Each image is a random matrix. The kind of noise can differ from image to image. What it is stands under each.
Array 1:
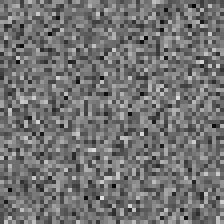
independent entries
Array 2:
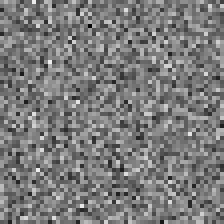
independent entries
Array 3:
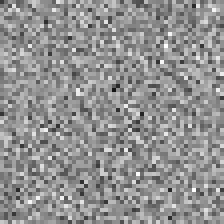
independent entries
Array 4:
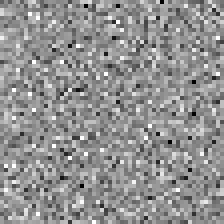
heavy tails
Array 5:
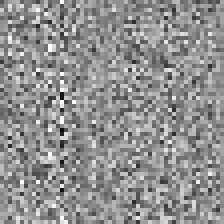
columns of uneven size
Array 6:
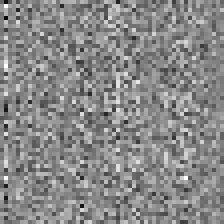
columns of uneven size
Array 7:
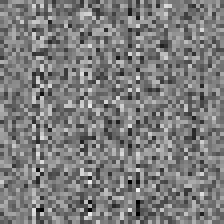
columns of uneven size
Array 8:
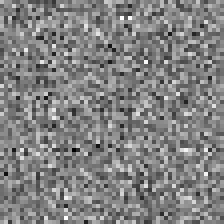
low rank plus noise
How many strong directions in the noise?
five to eight
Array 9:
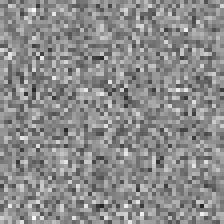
low rank plus noise
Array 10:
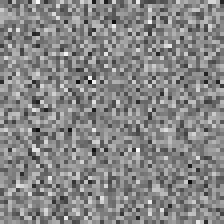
low rank plus noise
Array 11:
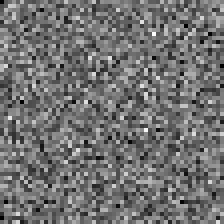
independent entries
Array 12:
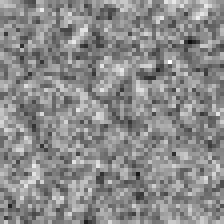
blotchy
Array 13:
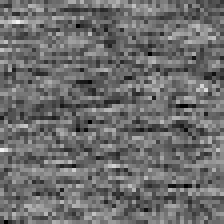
streaked along the rows
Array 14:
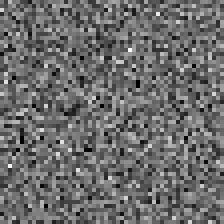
independent entries
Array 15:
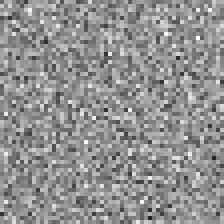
independent entries
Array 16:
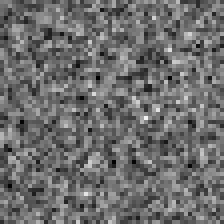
blotchy
